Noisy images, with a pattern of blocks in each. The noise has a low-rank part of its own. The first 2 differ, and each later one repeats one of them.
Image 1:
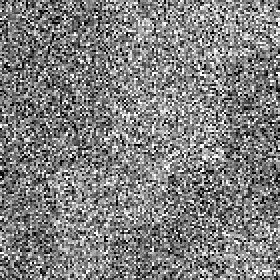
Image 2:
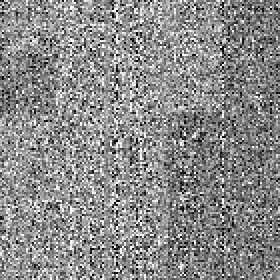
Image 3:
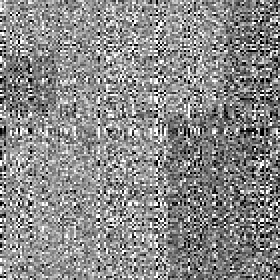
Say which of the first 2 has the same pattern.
2
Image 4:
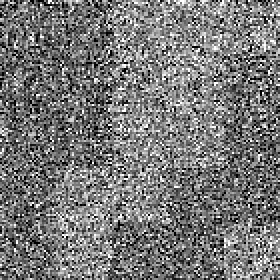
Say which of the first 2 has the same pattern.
1
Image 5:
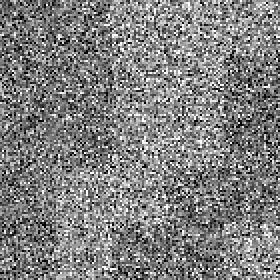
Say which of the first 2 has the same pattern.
1
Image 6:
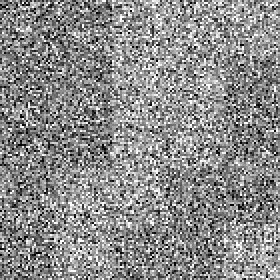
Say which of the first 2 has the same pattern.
1
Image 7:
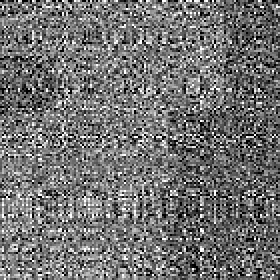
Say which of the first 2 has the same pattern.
2
